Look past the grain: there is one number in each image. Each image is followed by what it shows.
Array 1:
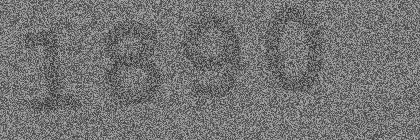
1890
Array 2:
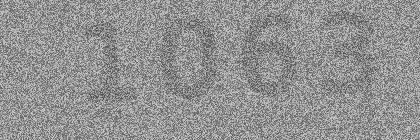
1063
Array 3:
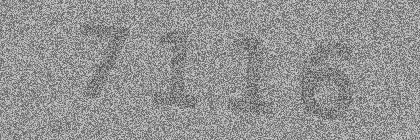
7116
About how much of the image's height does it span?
two thirds
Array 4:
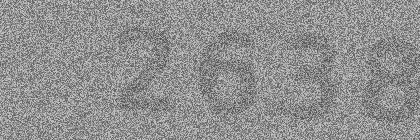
2638
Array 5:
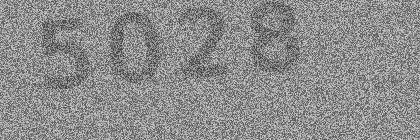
5028
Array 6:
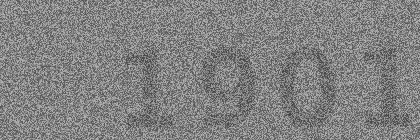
1901
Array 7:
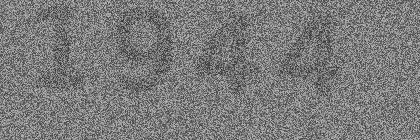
1944
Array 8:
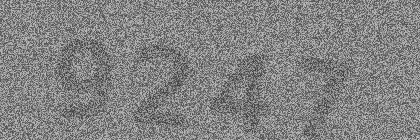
9247
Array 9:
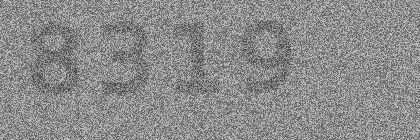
8319
